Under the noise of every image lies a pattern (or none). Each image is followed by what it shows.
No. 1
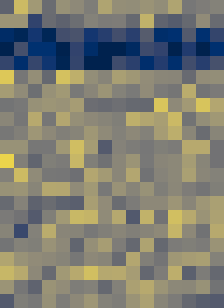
one band of rows
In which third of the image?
top
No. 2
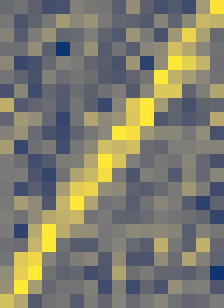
a diagonal band
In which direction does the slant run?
bottom left to top right
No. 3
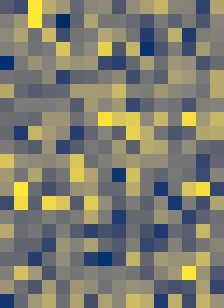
only noise
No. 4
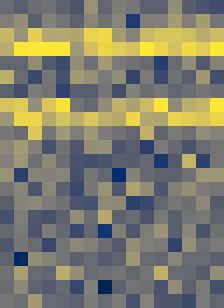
bands of rows
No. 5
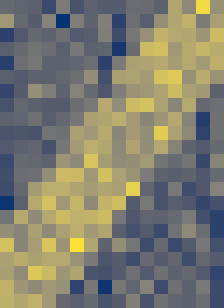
a diagonal band
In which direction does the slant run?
bottom left to top right
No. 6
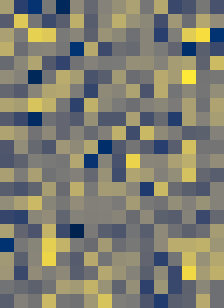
only noise
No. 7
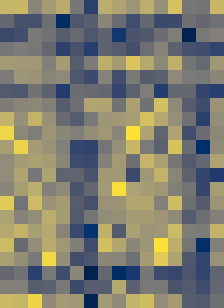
bands of rows crossing bands of columns
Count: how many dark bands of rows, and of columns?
3 and 2
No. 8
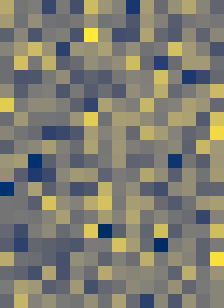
only noise
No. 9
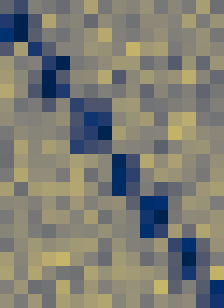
blocks along the diagonal
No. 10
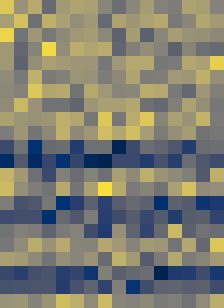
bands of rows
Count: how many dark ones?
3
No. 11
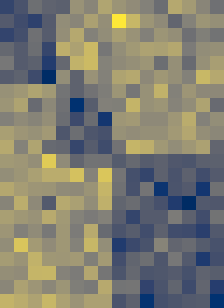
blocks along the diagonal
